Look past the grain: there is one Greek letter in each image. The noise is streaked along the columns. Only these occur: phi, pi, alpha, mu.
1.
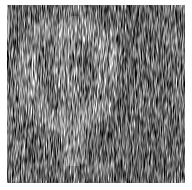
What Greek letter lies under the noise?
phi
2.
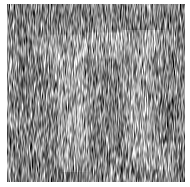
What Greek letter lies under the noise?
pi
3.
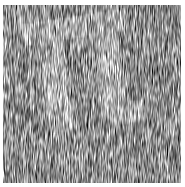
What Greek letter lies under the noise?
pi
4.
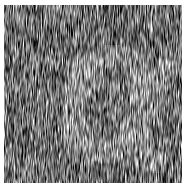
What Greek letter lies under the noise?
alpha
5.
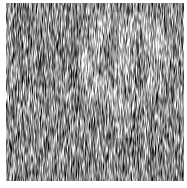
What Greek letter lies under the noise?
phi
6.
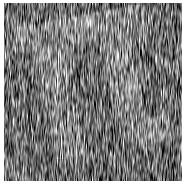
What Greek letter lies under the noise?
pi
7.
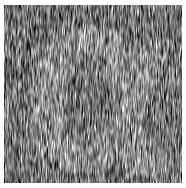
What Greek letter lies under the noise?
alpha
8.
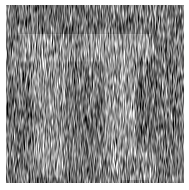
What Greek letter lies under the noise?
pi
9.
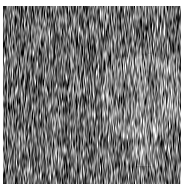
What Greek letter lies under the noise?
phi
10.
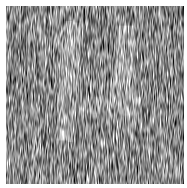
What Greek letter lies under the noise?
mu
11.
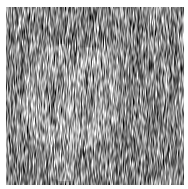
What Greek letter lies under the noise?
phi
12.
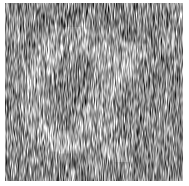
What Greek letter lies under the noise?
alpha
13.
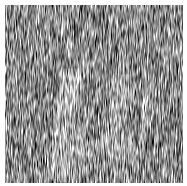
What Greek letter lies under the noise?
mu
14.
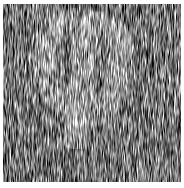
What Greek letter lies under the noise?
phi
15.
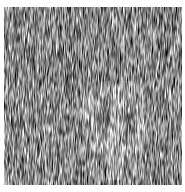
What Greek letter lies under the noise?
phi
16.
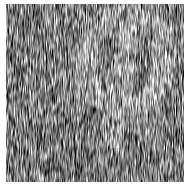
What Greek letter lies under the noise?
phi
